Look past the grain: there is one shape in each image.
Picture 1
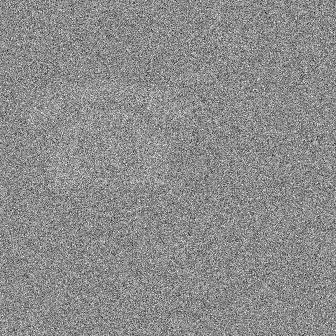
telephone
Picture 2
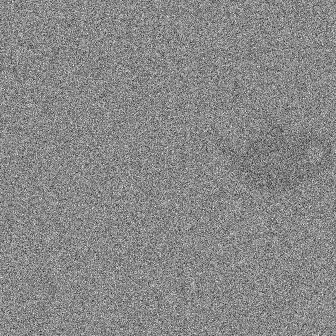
teapot
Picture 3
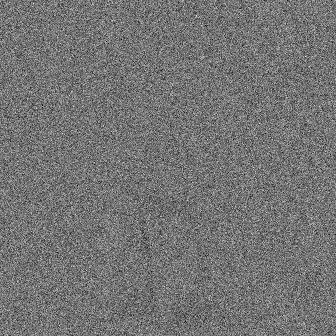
pair of musical notes
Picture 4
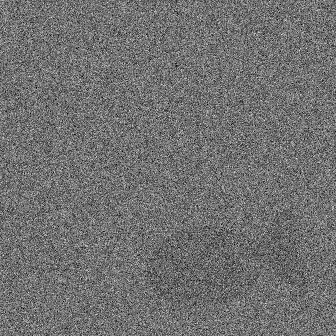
fish
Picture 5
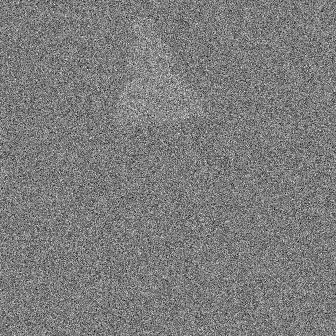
chess pawn
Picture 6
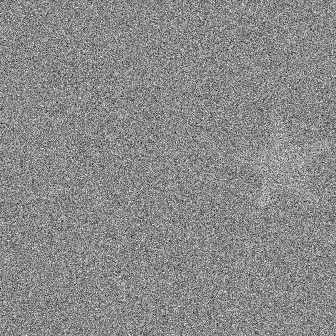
star
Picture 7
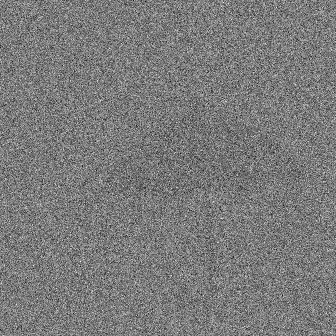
umbrella
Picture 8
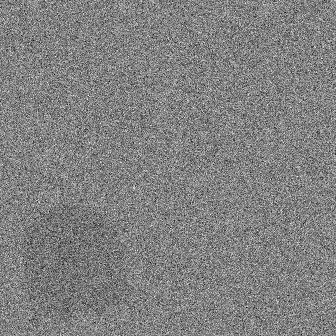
ghost
